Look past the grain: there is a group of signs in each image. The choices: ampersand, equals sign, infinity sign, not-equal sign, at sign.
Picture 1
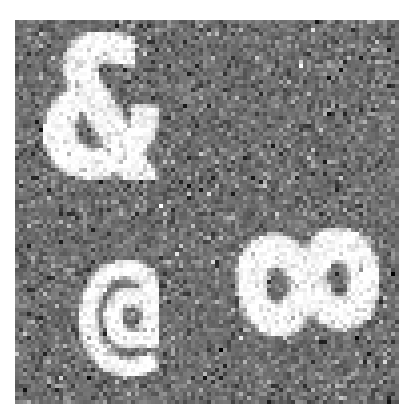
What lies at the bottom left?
at sign
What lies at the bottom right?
infinity sign
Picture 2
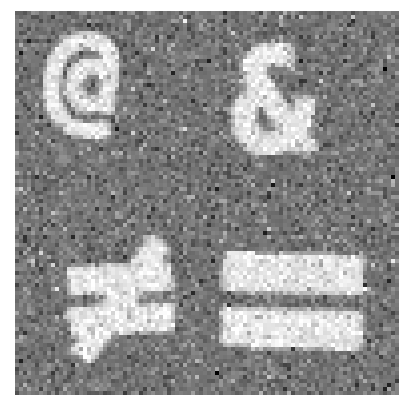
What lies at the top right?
ampersand
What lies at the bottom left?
not-equal sign
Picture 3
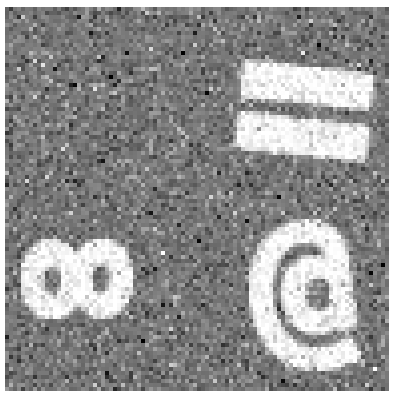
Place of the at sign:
bottom right
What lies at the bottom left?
infinity sign
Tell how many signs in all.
3
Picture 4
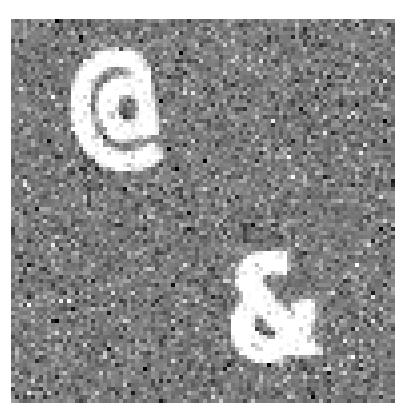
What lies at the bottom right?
ampersand
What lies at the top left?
at sign
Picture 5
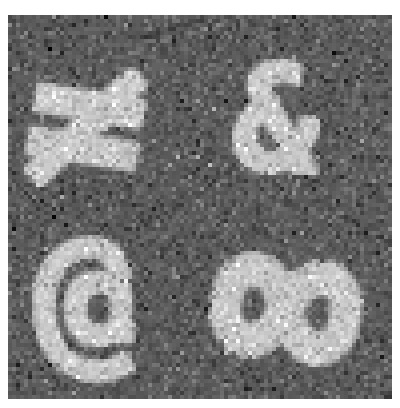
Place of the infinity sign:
bottom right
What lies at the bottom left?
at sign
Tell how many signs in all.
4
